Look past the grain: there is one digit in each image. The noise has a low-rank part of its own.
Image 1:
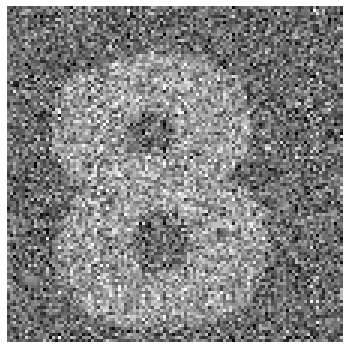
8
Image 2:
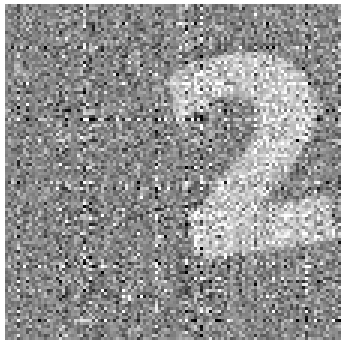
2
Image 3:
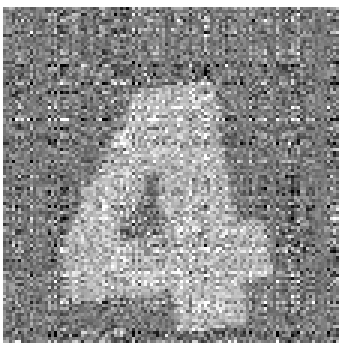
4
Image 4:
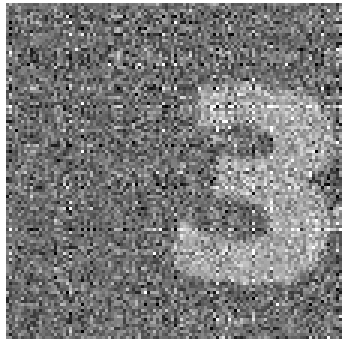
3
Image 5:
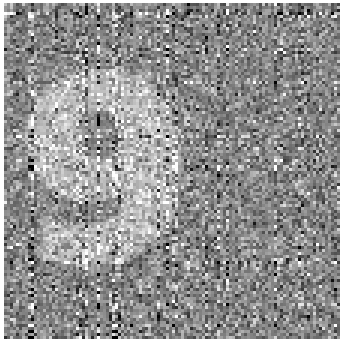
9
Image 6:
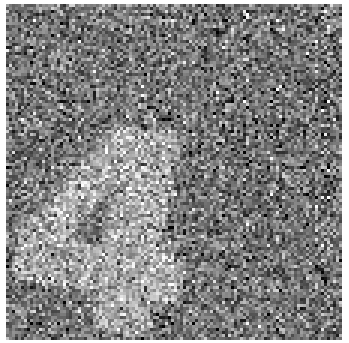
4
